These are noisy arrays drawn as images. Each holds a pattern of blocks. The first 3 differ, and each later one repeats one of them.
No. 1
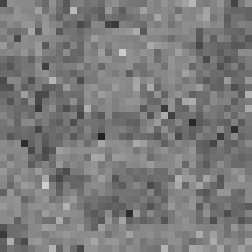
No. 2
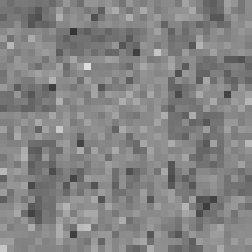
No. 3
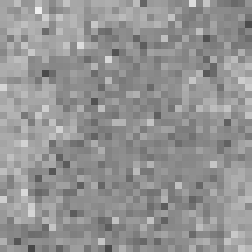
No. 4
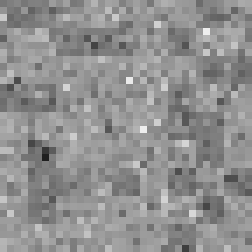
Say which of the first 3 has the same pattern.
2
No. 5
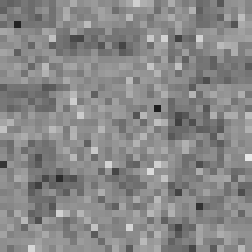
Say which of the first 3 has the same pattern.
2
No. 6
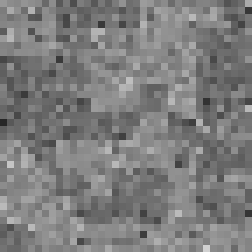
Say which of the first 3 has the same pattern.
1
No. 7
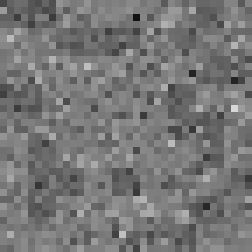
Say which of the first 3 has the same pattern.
2
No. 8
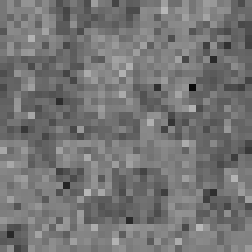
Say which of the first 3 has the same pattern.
1
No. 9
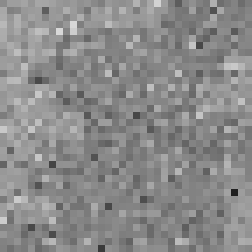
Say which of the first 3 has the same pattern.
3
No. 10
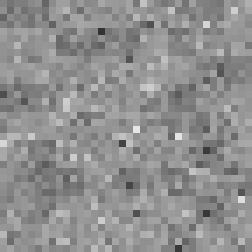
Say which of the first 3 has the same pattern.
2
